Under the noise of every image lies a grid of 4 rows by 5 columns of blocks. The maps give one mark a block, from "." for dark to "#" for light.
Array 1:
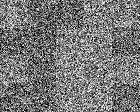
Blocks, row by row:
#..##
..##.
#.###
..##.
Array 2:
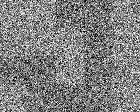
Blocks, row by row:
##..#
###.#
..#.#
#...#
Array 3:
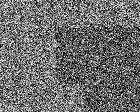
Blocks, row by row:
#####
##...
##...
###..
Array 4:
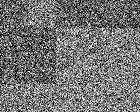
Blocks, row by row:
.#...
..###
..###
#####
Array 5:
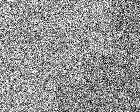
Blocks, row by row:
####.
####.
###..
##...
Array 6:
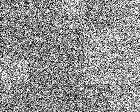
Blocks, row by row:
..#.#
...##
#..##
....#
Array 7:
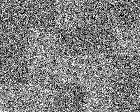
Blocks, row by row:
..#..
.#..#
.###.
##.#.
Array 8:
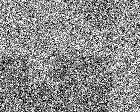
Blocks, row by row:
###.#
#####
.#..#
....#
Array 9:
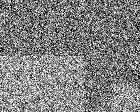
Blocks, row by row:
.....
.....
###..
###.#
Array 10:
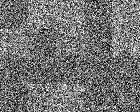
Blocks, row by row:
.##.#
#.#.#
.....
.##..
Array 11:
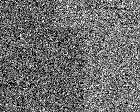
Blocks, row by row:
..###
...##
...##
...##
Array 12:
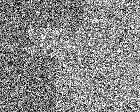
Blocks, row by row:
...##
.####
..###
..###
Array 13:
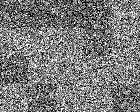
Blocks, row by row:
....#
###.#
.####
#.##.
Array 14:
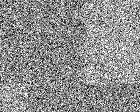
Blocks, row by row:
...##
...##
...##
#....
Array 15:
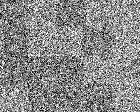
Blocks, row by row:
.#.##
.##.#
...##
#...#
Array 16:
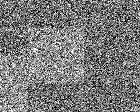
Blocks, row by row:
.....
.##..
###..
#....
